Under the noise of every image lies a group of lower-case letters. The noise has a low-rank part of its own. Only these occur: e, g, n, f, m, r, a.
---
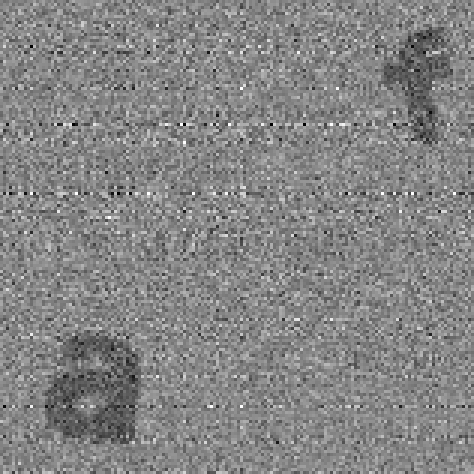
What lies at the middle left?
nothing
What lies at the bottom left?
a
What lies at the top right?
f
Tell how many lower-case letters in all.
2
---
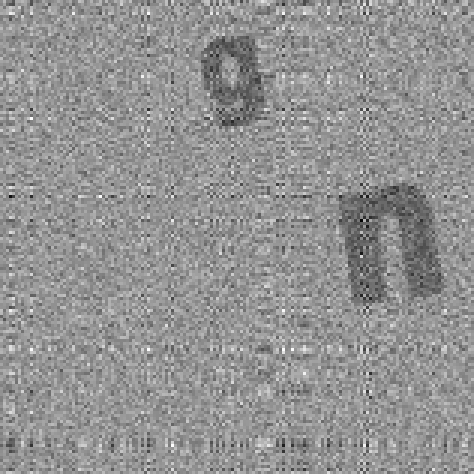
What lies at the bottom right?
nothing
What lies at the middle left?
nothing
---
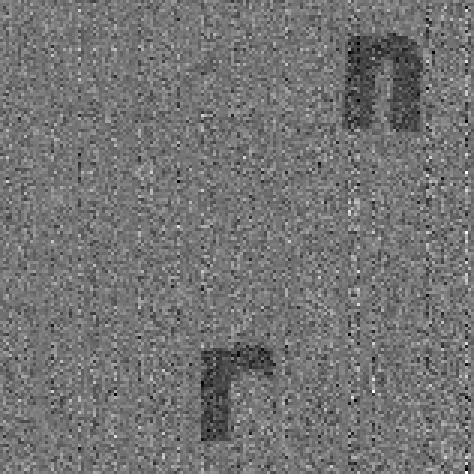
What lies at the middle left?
nothing
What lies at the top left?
nothing
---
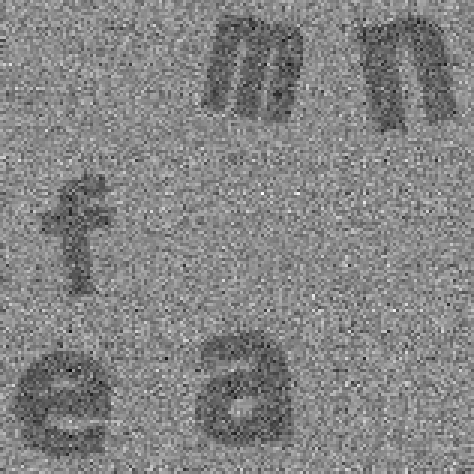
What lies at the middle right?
nothing
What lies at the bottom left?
e
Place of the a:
bottom middle
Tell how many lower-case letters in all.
5
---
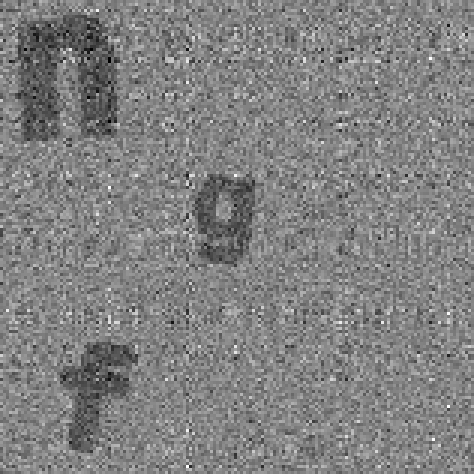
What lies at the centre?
g
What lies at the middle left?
nothing
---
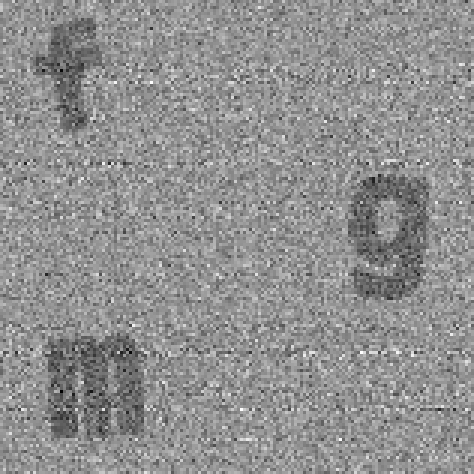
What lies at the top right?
nothing
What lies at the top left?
f
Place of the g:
middle right
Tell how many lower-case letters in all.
3
